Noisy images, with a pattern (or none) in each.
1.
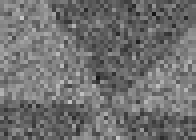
spokes from one point
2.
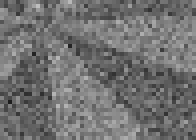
spokes from one point
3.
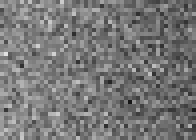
a smooth slope
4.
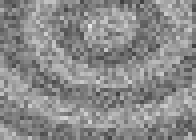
rings round one point
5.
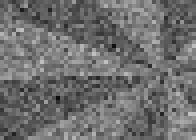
spokes from one point
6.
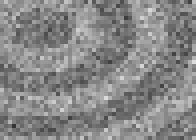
rings round one point
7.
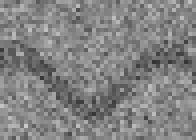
a wavy band
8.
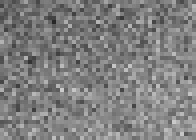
a smooth slope
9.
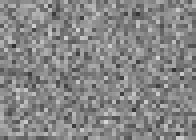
only noise
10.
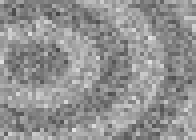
rings round one point
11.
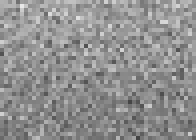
a smooth slope
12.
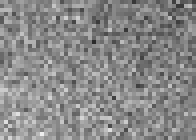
a smooth slope
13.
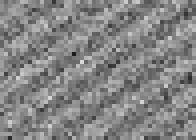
diagonal stripes
